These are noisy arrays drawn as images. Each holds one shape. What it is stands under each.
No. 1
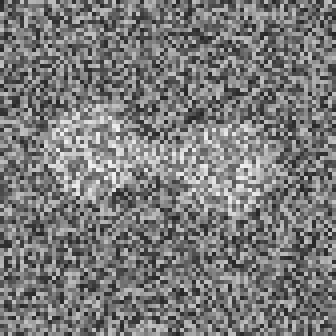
dumbbell
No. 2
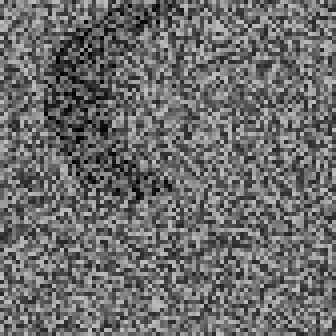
crescent
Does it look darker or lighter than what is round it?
darker
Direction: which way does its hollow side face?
right
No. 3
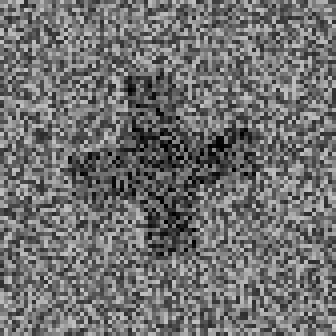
cross
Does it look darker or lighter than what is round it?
darker
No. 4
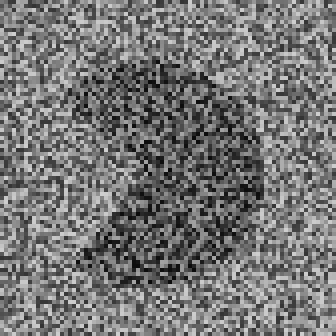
disc with a wedge cut out
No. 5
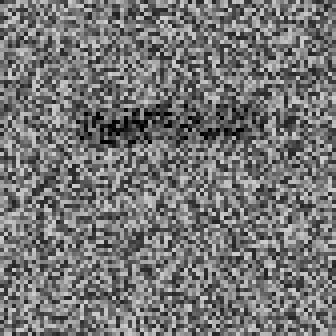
bar
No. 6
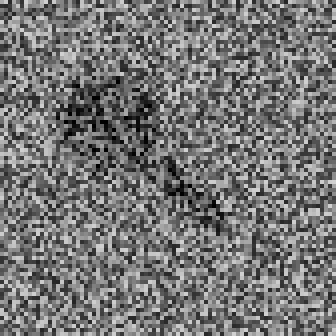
lollipop
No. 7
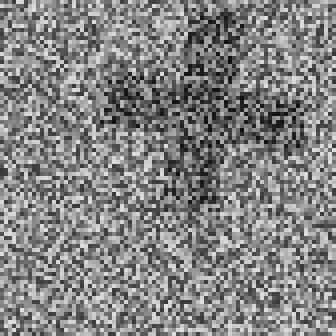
cross
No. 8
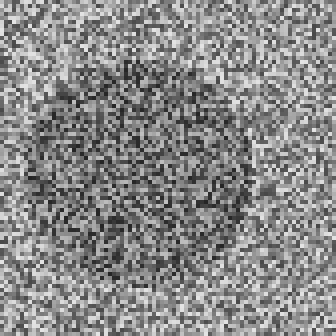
disc
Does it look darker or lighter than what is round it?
darker
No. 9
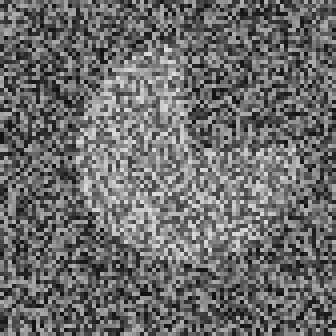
disc with a wedge cut out
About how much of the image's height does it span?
two thirds
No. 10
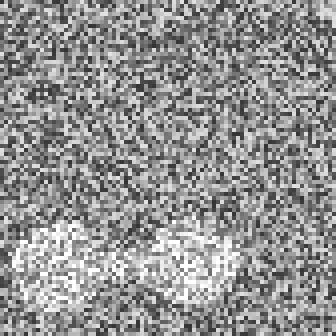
dumbbell
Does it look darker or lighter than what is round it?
lighter
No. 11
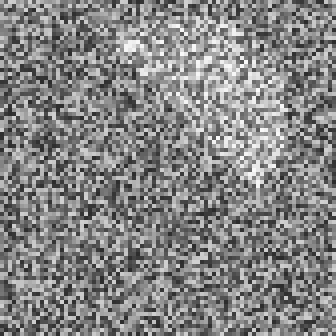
half disc
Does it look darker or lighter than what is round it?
lighter
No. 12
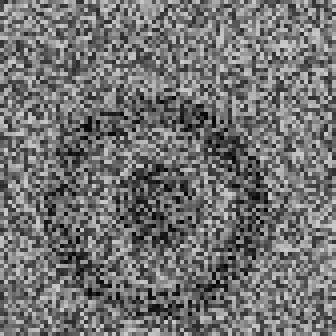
bullseye
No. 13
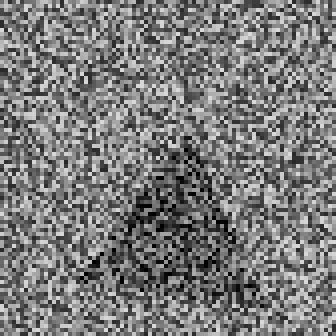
triangle
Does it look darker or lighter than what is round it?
darker
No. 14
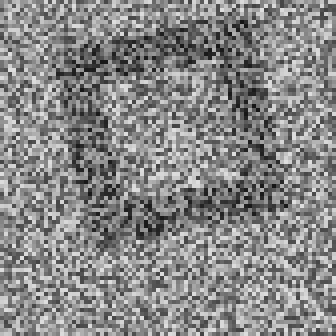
square frame
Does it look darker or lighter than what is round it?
darker
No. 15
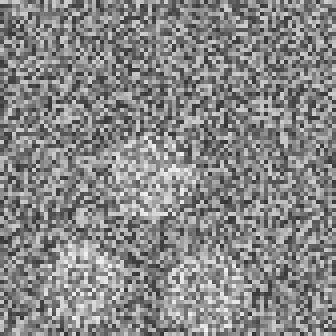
three dots
